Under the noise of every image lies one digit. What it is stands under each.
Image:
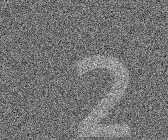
2
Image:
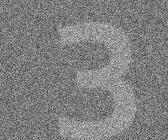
3
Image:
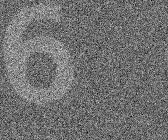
6
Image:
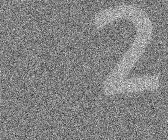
2
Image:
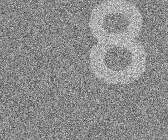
8
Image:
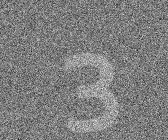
3
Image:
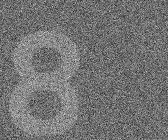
8
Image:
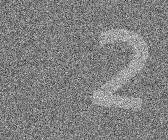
2
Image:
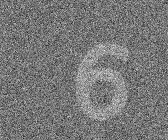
6
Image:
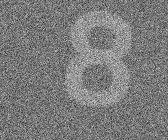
8
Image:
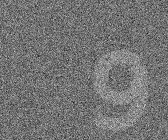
9
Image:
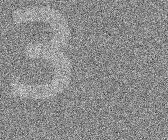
3
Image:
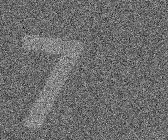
7
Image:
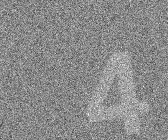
4
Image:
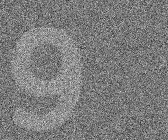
9
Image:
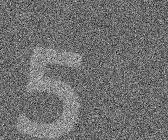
5
